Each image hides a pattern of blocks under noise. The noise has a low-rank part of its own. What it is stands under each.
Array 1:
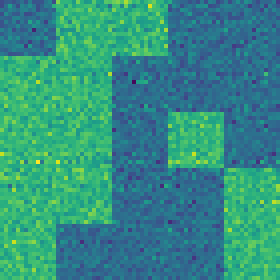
no symmetry
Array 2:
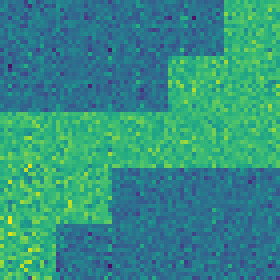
the same after a half turn
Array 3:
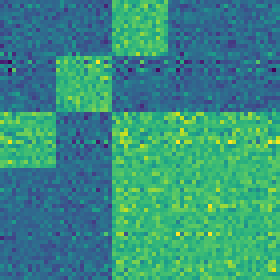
mirrored about the diagonal from the top left
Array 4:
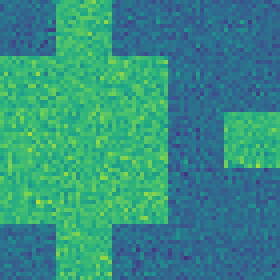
top and bottom mirror each other
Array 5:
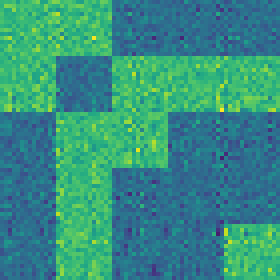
mirrored about the diagonal from the top left
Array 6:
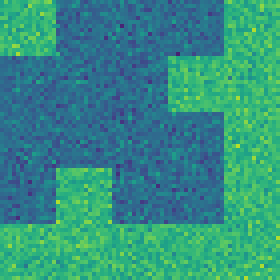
mirrored about the diagonal from the top left
